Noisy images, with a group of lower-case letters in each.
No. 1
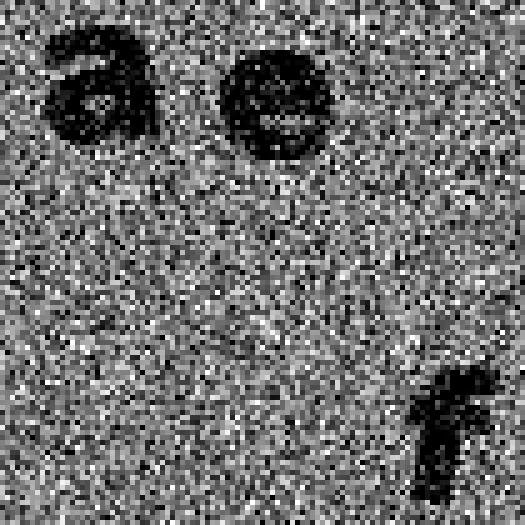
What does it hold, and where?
top left: a; top middle: e; bottom right: f
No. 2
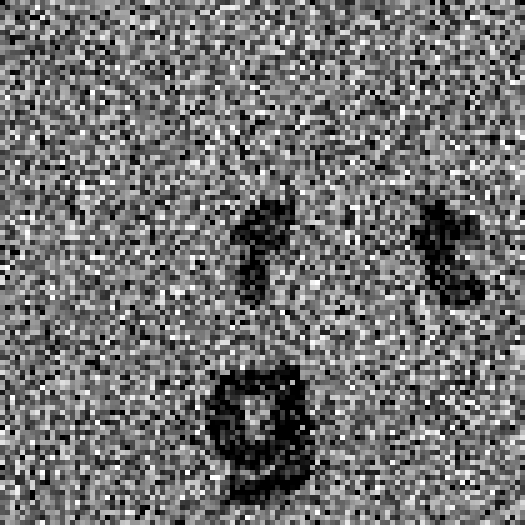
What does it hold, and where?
centre: f; middle right: t; bottom middle: g
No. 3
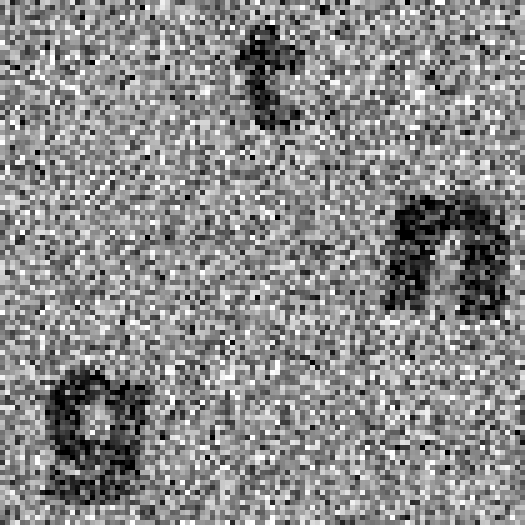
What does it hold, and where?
top middle: t; middle right: n; bottom left: g
